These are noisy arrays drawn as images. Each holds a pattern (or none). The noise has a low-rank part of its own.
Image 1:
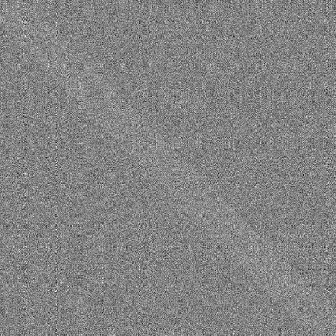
a diagonal band
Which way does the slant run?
top left to bottom right
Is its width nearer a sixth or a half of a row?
a sixth
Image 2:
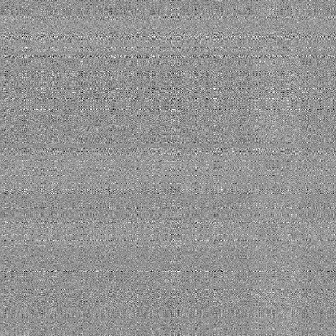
bands of rows crossing bands of columns
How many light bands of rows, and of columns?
3 and 1
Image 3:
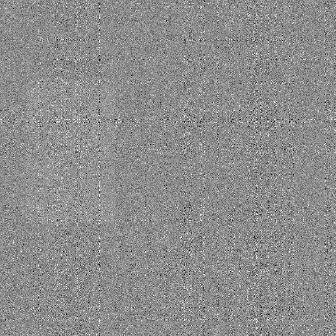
one block
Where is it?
middle left
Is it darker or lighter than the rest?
lighter
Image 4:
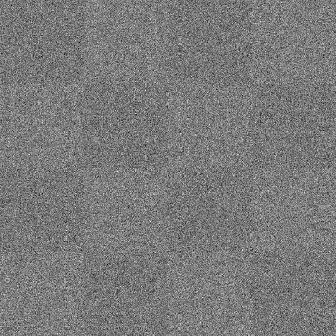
a checkerboard
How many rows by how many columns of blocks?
4 by 4
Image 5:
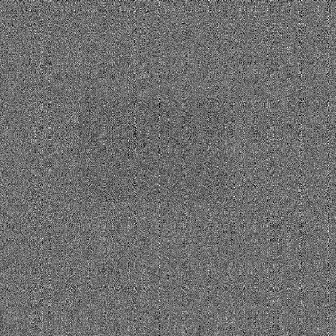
one block
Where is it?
centre
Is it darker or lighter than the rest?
darker
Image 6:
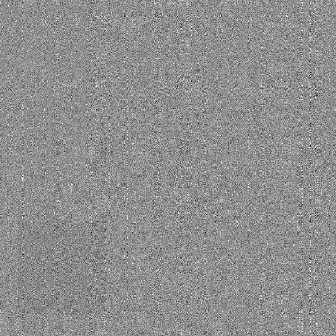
one block
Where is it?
bottom left
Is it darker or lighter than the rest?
darker
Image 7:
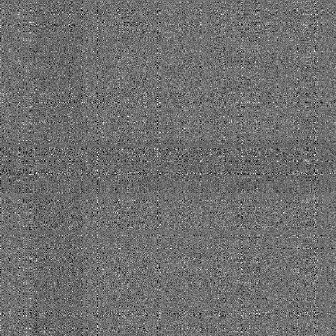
bands of rows crossing bands of columns
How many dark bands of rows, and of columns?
1 and 1
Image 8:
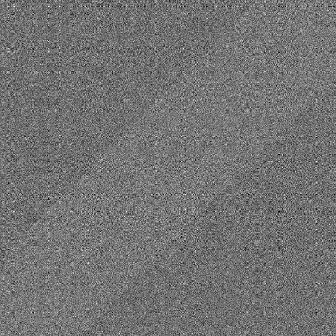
a diagonal band
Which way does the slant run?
bottom left to top right
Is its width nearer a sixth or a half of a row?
a half
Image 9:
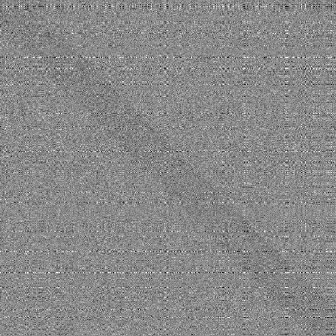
a diagonal band
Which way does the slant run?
top left to bottom right
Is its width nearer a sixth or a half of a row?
a sixth
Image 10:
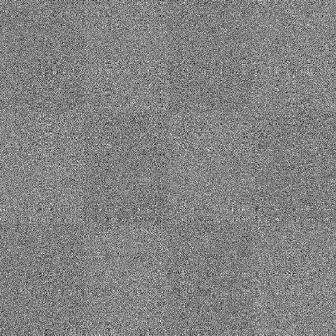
a checkerboard
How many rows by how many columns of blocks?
3 by 4
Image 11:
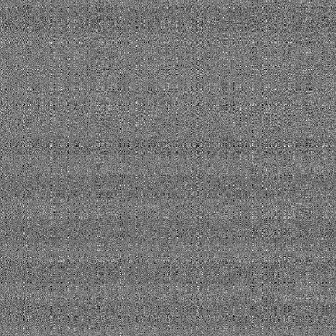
bands of rows
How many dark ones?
6
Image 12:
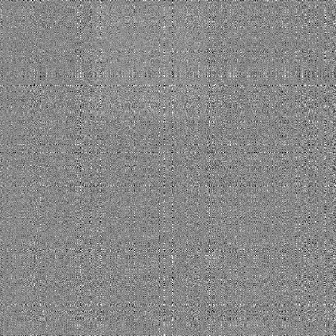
one block
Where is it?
top middle
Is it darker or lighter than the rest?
lighter
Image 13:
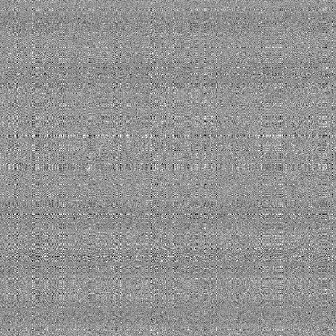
bands of rows
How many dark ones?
5
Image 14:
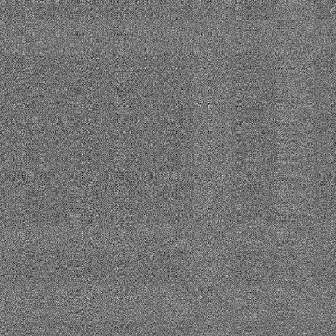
bands of rows crossing bands of columns
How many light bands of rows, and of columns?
3 and 2
